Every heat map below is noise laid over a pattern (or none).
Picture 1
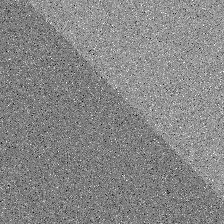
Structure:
a sharp edge
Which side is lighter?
top right
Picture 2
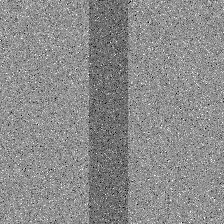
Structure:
one vertical stripe
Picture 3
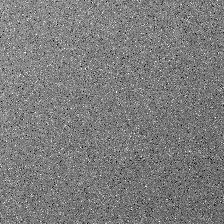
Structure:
a smooth slope
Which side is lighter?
top left
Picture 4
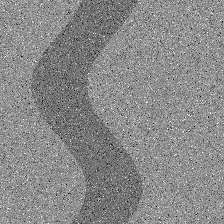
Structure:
a wavy band
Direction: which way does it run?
top to bottom
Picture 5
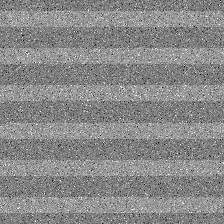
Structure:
horizontal stripes
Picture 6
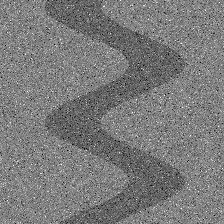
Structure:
a wavy band
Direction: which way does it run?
top to bottom
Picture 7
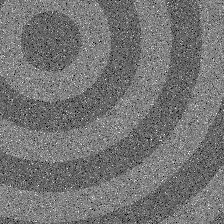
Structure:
rings round one point
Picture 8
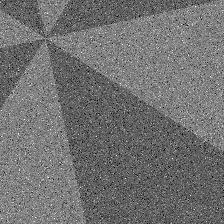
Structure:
spokes from one point
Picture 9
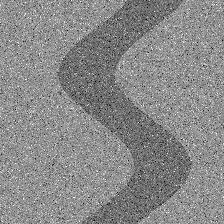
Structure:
a wavy band
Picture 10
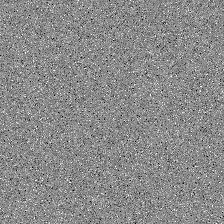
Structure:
only noise
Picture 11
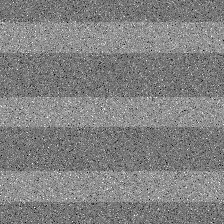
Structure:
horizontal stripes
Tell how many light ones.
3
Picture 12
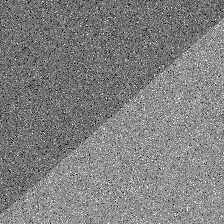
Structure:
a sharp edge
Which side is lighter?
bottom right
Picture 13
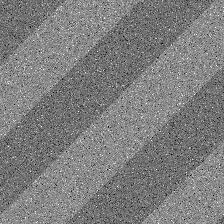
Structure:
diagonal stripes
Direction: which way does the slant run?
bottom left to top right
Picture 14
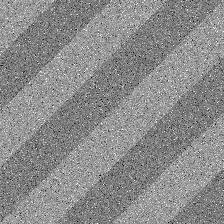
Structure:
diagonal stripes
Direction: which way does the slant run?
bottom left to top right
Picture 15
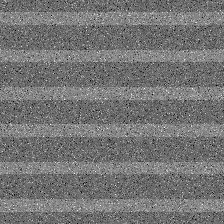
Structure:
horizontal stripes
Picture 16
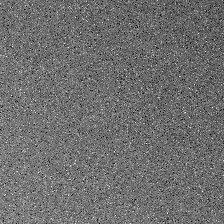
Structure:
a smooth slope
